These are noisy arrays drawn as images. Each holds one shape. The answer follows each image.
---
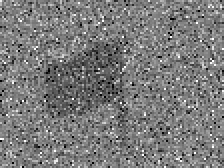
flag
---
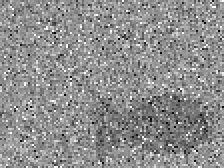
fish
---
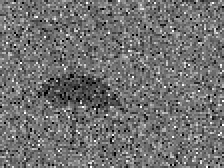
umbrella
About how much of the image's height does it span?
half
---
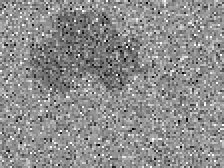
car
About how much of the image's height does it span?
half
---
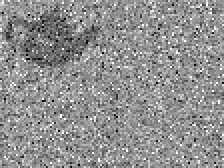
teapot
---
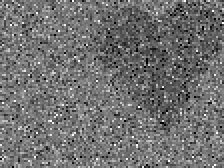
heart
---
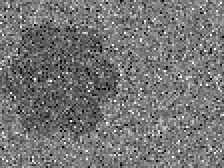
flower
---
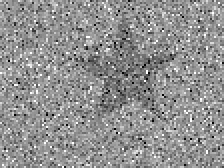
star
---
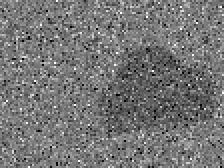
cloud
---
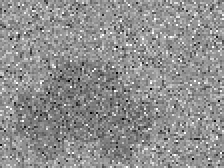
car
